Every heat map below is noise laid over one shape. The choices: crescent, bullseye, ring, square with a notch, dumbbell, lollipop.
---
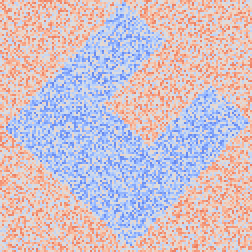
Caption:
blue square with a notch
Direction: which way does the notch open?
up and right
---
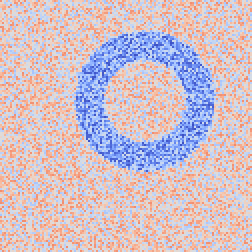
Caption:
blue ring
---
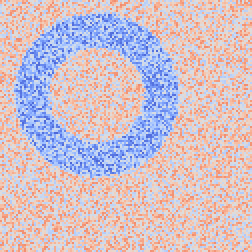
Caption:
blue ring
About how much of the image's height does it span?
two thirds
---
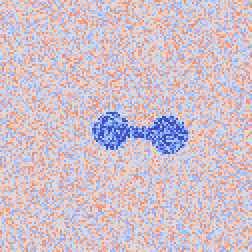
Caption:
blue dumbbell, centre
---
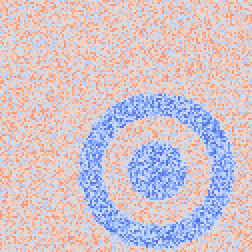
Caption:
blue bullseye
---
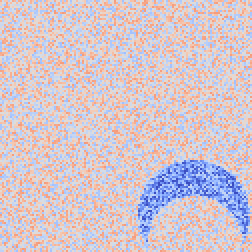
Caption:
blue crescent, bottom right
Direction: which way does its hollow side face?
down
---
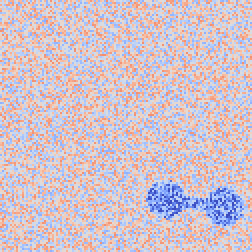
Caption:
blue dumbbell, bottom right
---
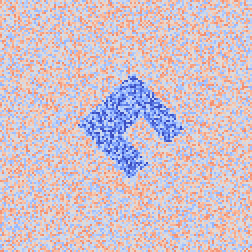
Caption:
blue square with a notch, centre
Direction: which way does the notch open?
down and right
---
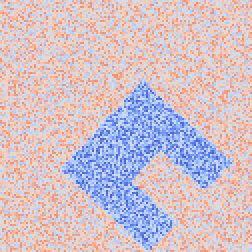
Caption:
blue square with a notch
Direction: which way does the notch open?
down and right
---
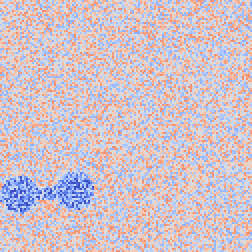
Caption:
blue dumbbell, bottom left
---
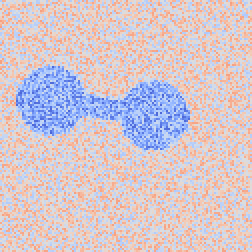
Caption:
blue dumbbell
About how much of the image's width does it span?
two thirds
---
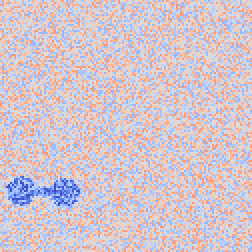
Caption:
blue dumbbell, bottom left
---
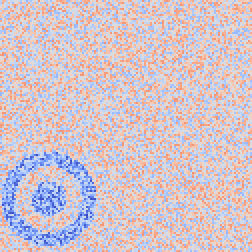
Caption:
blue bullseye, bottom left
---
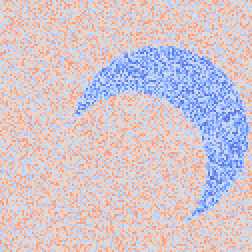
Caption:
blue crescent
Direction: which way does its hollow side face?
down and left
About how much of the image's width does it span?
two thirds
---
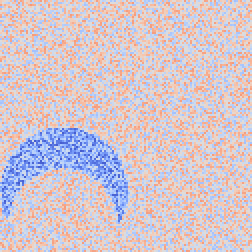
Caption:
blue crescent
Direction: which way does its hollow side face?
down
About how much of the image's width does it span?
half
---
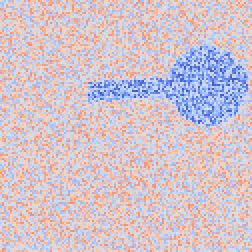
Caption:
blue lollipop
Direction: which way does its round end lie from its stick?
right
